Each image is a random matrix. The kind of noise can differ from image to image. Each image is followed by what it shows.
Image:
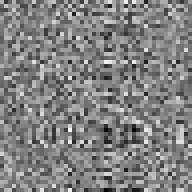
low rank plus noise
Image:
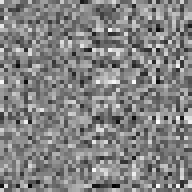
low rank plus noise
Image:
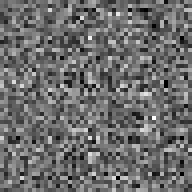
low rank plus noise
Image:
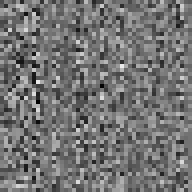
columns of uneven size
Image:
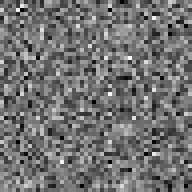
low rank plus noise
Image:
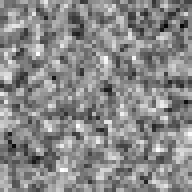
blotchy
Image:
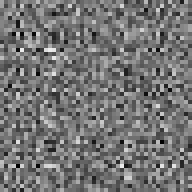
low rank plus noise
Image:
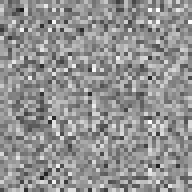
low rank plus noise
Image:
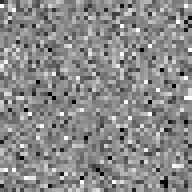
heavy tails
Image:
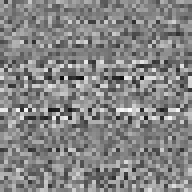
rows of uneven size
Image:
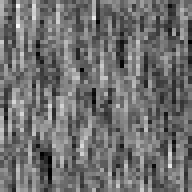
streaked along the columns
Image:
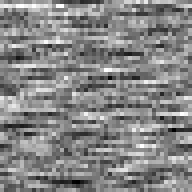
streaked along the rows
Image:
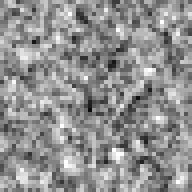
blotchy
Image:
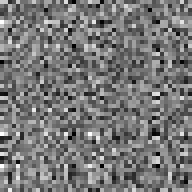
low rank plus noise
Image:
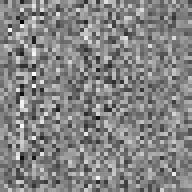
columns of uneven size
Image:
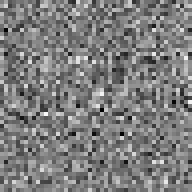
low rank plus noise
